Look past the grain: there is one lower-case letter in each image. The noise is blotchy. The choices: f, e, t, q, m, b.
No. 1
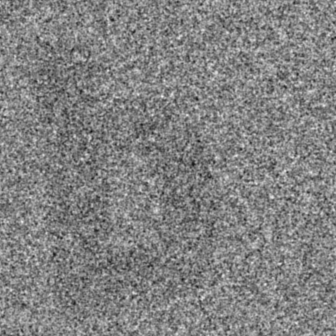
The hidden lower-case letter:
b
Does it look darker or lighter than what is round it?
darker
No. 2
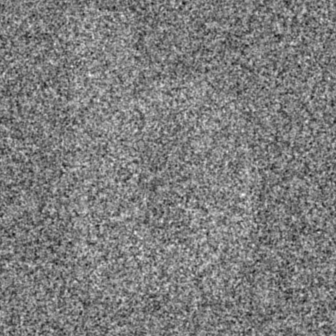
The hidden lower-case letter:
b
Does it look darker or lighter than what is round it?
lighter
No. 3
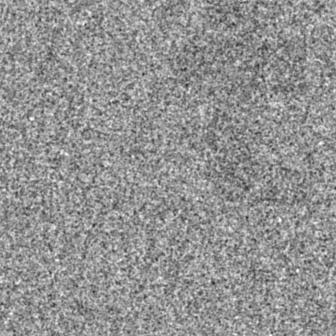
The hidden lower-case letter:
t
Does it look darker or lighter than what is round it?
darker
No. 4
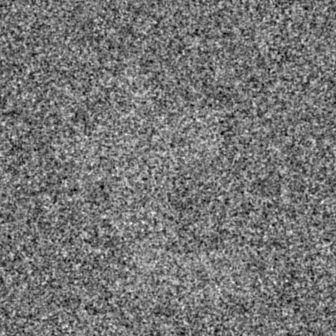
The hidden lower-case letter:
t
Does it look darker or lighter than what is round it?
lighter
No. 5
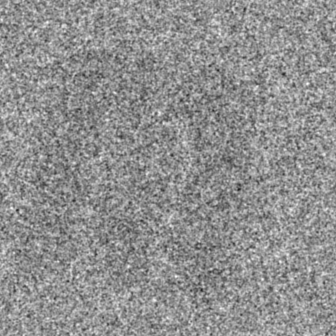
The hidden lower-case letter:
m
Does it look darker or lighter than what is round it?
darker
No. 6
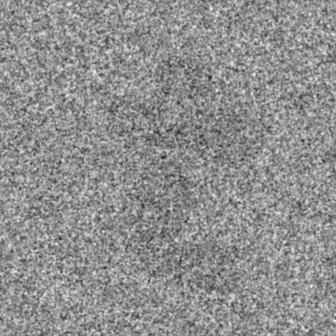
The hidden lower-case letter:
t
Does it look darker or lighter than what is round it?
darker
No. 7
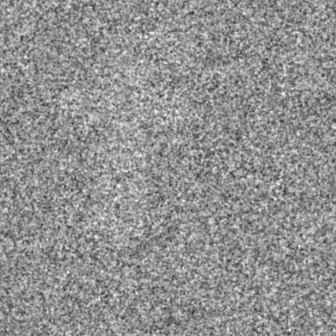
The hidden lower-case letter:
f
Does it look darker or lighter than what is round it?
lighter
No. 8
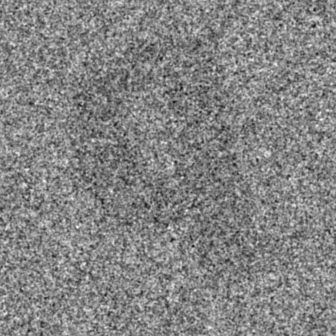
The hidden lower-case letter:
q
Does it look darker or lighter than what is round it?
darker
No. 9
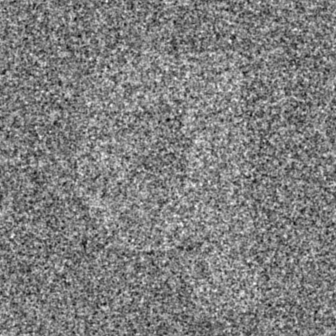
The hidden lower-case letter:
q
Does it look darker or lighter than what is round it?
lighter
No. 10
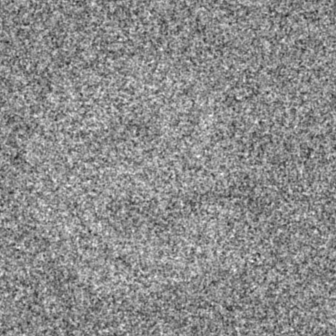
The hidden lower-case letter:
e
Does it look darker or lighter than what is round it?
lighter
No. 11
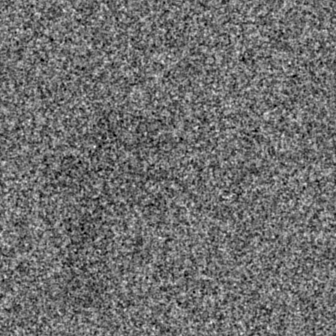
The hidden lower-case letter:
f
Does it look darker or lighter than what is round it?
darker
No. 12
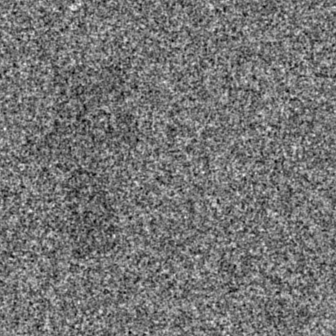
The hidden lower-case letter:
f
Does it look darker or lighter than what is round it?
darker
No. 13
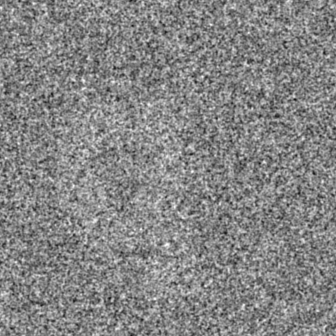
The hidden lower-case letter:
q
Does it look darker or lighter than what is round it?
lighter
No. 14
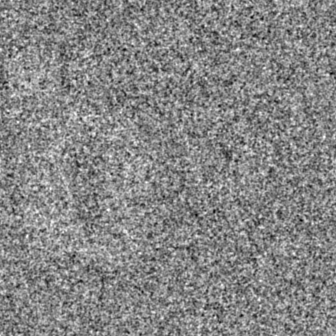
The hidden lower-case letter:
b
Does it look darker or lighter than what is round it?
lighter
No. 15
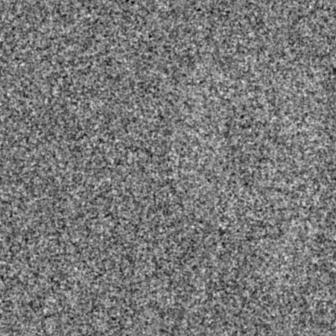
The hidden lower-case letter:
q
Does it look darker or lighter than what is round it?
lighter
